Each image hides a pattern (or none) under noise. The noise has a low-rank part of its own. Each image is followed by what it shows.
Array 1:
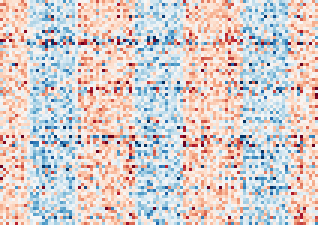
vertical stripes
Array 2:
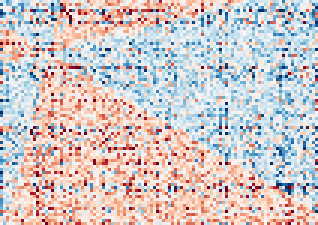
spokes from one point
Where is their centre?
top left
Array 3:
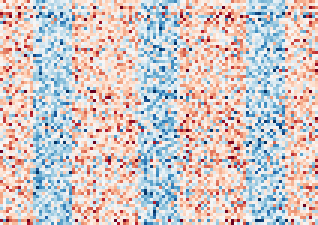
vertical stripes
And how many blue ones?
3
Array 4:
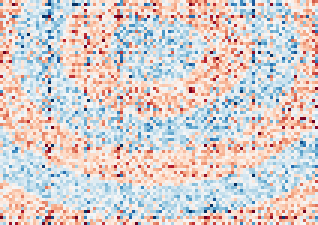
rings round one point
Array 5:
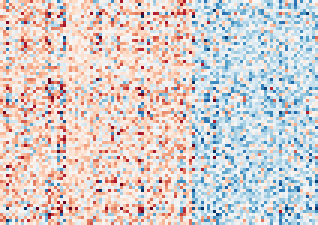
a sharp edge
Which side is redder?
left
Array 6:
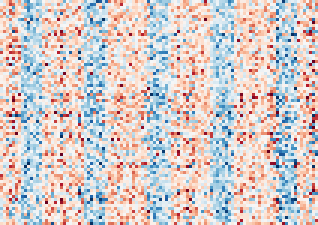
vertical stripes
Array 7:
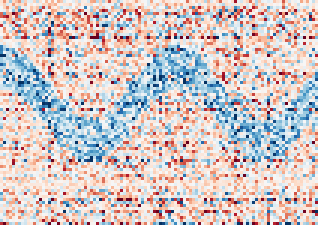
a wavy band
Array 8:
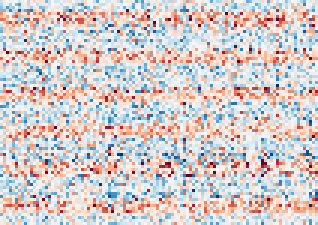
horizontal stripes
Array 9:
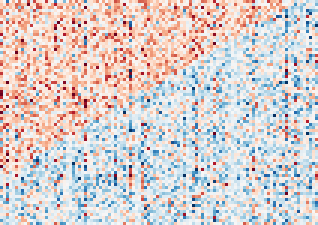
a sharp edge
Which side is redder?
top left
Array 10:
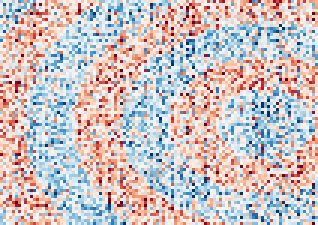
rings round one point
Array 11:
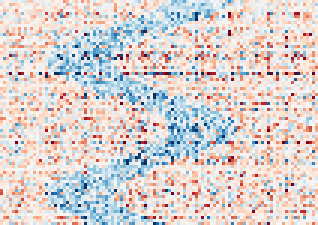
a wavy band
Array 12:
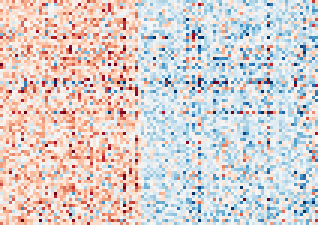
a sharp edge
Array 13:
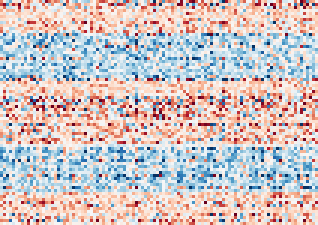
horizontal stripes
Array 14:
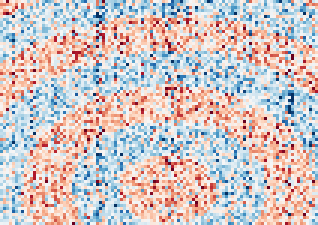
rings round one point
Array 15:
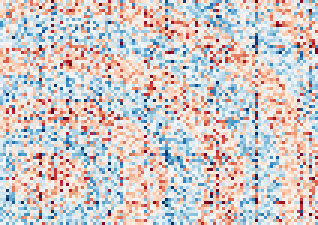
rings round one point
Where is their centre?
bottom left
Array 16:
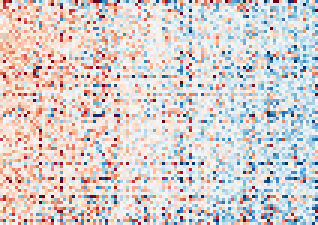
a smooth slope
